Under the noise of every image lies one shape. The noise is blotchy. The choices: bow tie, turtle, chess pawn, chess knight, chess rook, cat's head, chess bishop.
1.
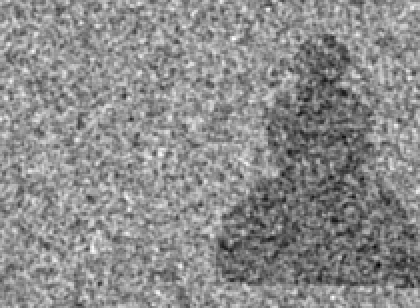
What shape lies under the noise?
chess pawn
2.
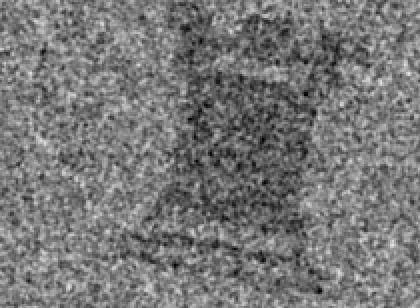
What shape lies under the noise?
chess rook
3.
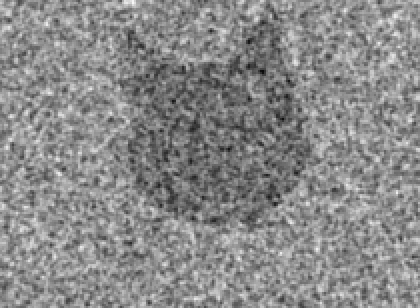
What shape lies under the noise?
cat's head
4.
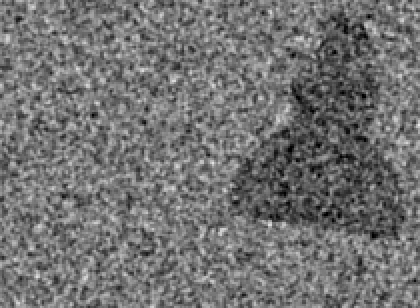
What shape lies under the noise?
chess pawn
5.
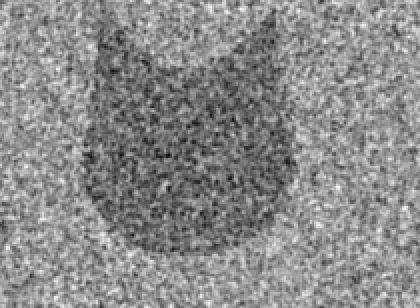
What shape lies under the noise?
cat's head
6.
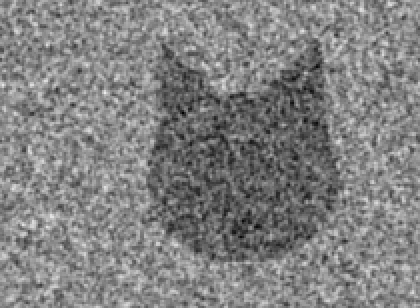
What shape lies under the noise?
cat's head
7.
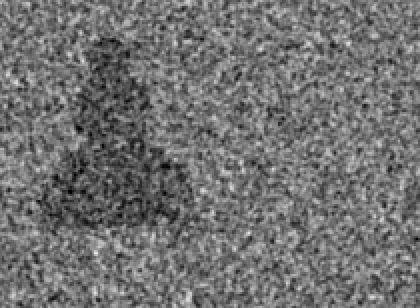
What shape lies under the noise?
chess pawn
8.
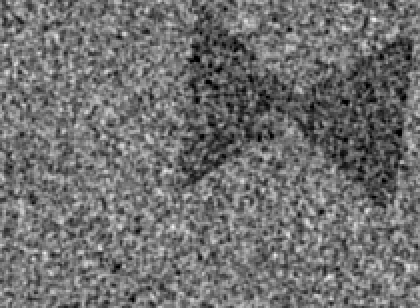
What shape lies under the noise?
bow tie
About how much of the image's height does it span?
two thirds
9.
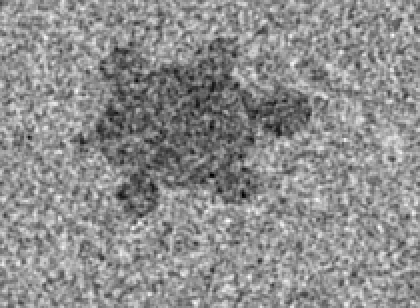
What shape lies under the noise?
turtle
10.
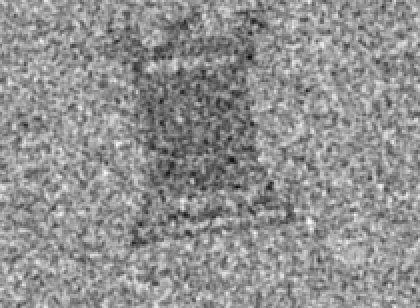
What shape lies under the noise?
chess rook
